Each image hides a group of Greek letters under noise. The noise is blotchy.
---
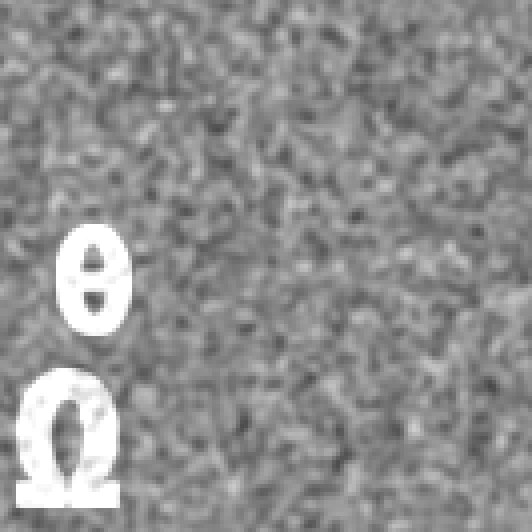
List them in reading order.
middle left: theta; bottom left: omega
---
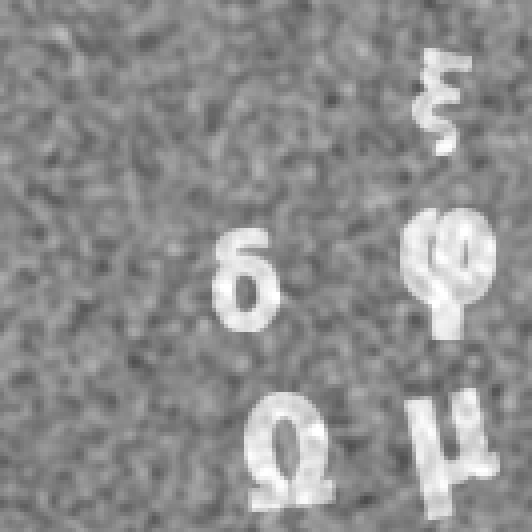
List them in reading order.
top right: xi; centre: delta; middle right: phi; bottom middle: omega; bottom right: mu
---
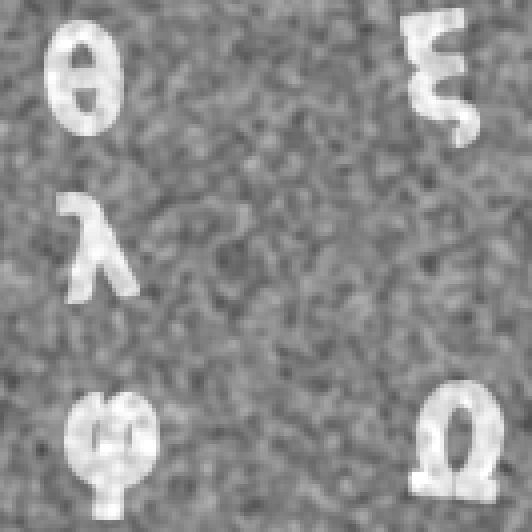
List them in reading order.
top left: theta; top right: xi; middle left: lambda; bottom left: phi; bottom right: omega
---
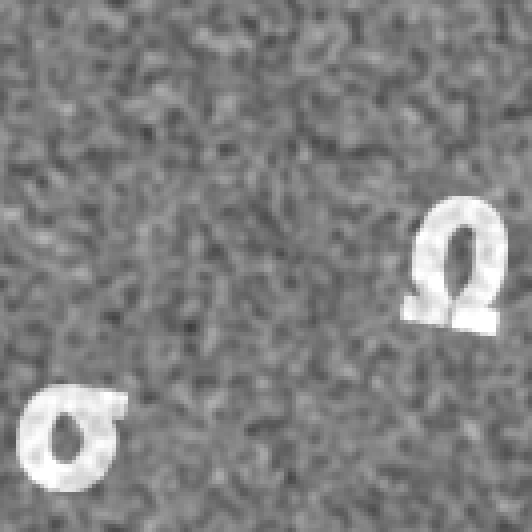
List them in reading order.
middle right: omega; bottom left: sigma
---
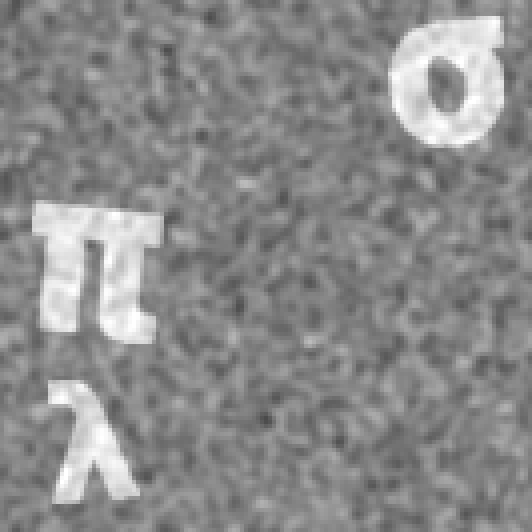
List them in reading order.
top right: sigma; middle left: pi; bottom left: lambda
